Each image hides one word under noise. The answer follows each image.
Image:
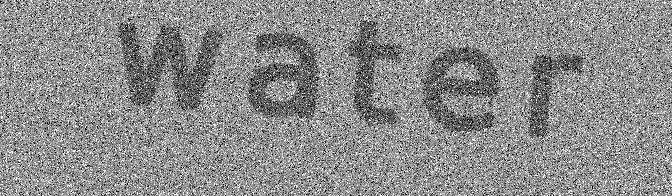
water
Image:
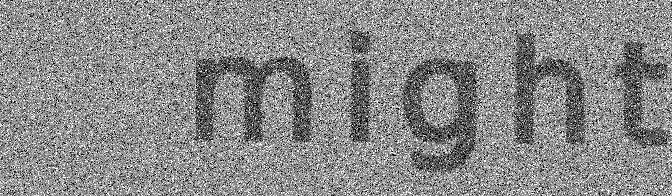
might
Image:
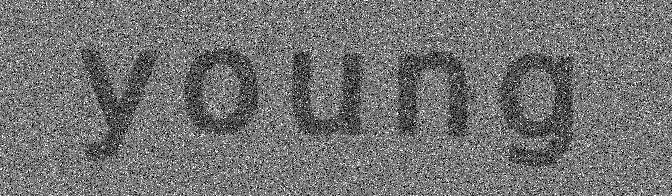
young
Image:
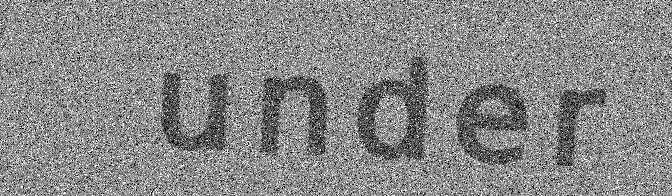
under
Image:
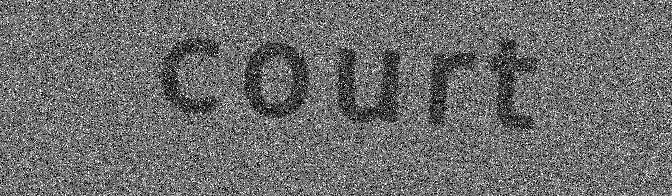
court
